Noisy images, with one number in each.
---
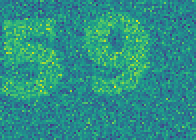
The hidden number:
59
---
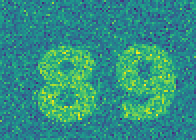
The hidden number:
89
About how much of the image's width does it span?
two thirds
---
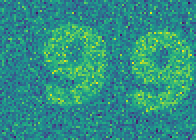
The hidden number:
99
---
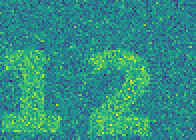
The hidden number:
12
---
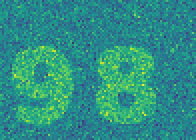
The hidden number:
98
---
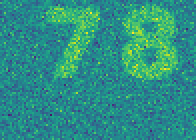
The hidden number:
78
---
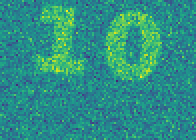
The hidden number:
10
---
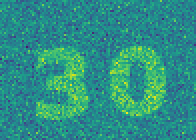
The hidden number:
30
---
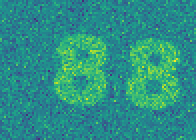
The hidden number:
88
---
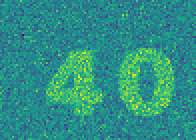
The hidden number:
40
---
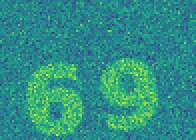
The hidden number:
69
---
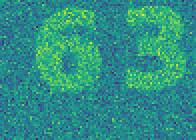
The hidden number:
63
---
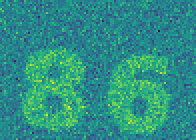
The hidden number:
86
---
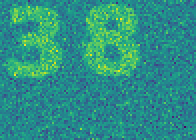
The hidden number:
38
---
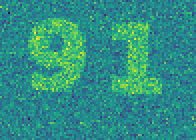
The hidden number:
91
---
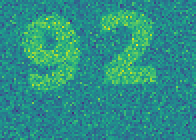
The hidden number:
92
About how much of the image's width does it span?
two thirds
